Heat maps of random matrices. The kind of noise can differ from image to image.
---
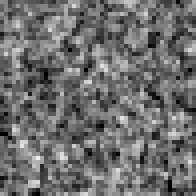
blotchy
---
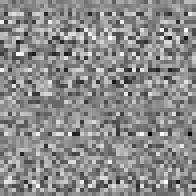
rows of uneven size
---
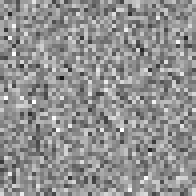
independent entries
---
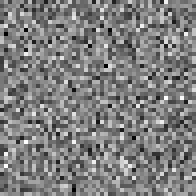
low rank plus noise
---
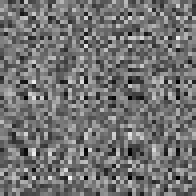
low rank plus noise
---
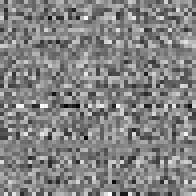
rows of uneven size
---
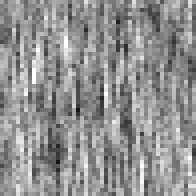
streaked along the columns
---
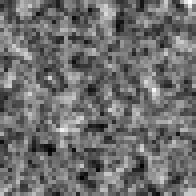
blotchy
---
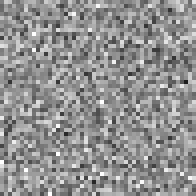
independent entries
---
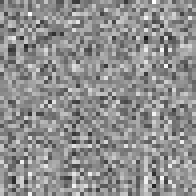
low rank plus noise
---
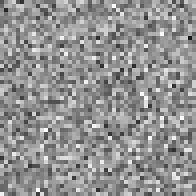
independent entries
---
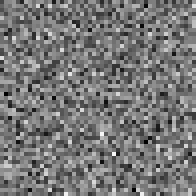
independent entries
